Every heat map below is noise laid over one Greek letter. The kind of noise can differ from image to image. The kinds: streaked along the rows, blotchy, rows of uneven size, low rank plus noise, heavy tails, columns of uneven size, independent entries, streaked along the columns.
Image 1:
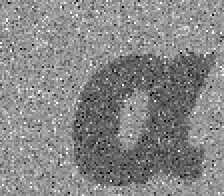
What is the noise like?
heavy tails
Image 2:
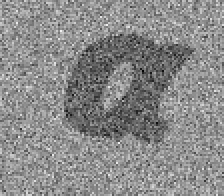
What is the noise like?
independent entries
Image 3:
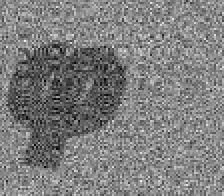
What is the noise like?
low rank plus noise
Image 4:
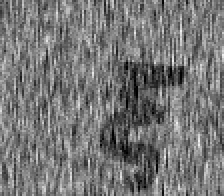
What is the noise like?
streaked along the columns
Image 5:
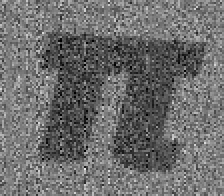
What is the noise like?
columns of uneven size
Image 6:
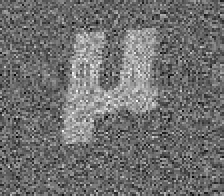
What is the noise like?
low rank plus noise
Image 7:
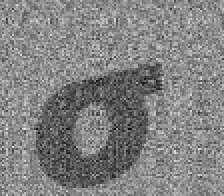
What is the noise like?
low rank plus noise
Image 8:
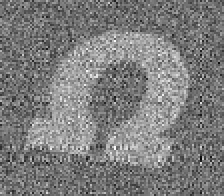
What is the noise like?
low rank plus noise
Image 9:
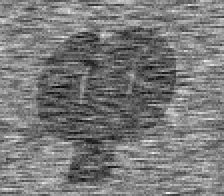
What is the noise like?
streaked along the rows
